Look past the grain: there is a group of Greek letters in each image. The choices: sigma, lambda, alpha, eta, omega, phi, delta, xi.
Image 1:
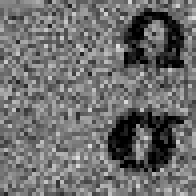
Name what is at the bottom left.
nothing
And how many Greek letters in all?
2
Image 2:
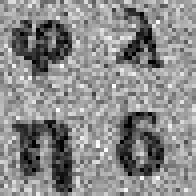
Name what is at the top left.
phi
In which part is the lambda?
top right
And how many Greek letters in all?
4
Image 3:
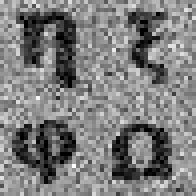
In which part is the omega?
bottom right
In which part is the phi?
bottom left
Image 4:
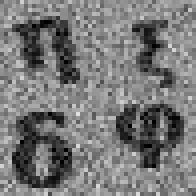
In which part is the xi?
top right
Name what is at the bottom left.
delta
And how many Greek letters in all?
4
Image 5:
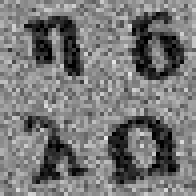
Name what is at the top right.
delta
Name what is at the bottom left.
lambda
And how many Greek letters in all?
4
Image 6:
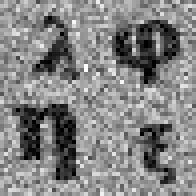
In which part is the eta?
bottom left
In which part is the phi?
top right
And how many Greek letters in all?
4
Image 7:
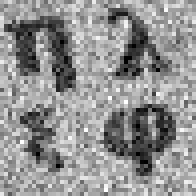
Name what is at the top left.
eta
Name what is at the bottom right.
phi
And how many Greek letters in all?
4
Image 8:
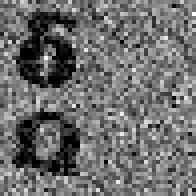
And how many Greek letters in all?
2
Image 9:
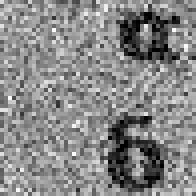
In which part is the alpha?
top right
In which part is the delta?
bottom right
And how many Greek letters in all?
2
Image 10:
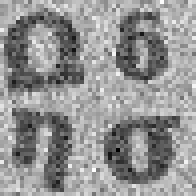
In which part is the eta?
bottom left
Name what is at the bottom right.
sigma
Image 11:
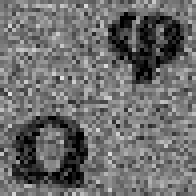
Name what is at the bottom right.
nothing
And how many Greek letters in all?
2
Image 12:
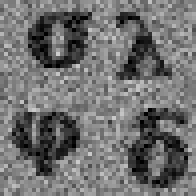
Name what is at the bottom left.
phi
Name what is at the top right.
lambda
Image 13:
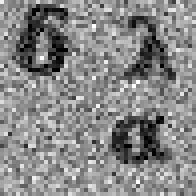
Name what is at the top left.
delta
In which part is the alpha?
bottom right
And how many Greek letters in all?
3
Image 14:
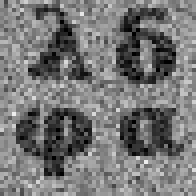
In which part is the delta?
top right
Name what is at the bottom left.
phi
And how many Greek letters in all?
4
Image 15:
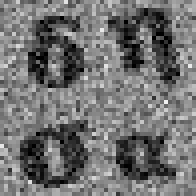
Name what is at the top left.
delta
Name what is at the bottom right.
alpha
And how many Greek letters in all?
4
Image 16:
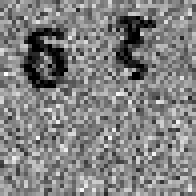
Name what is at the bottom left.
nothing
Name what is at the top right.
xi
